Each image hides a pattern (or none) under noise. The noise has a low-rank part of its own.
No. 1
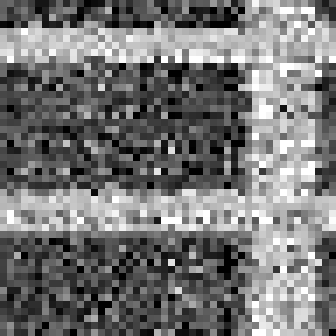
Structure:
bands of rows crossing bands of columns
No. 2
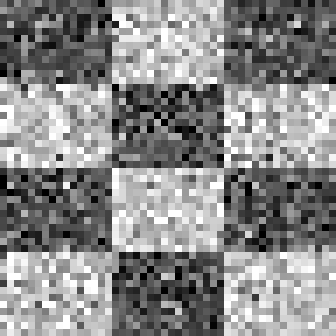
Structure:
a checkerboard
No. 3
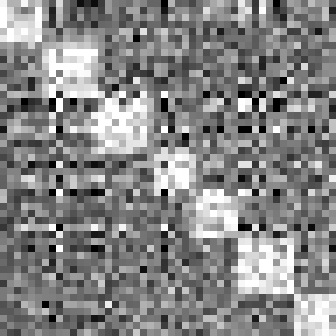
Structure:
blocks along the diagonal
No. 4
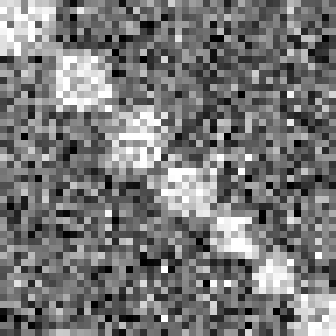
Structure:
blocks along the diagonal
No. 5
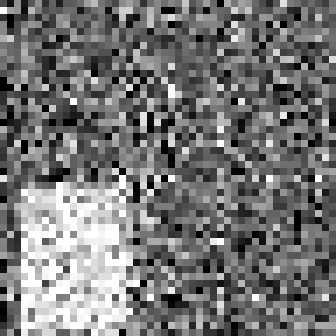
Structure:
one block
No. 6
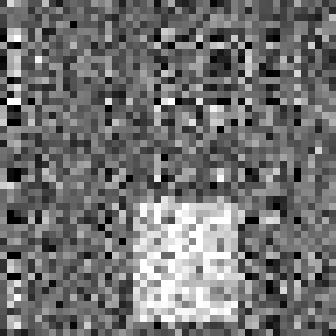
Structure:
one block
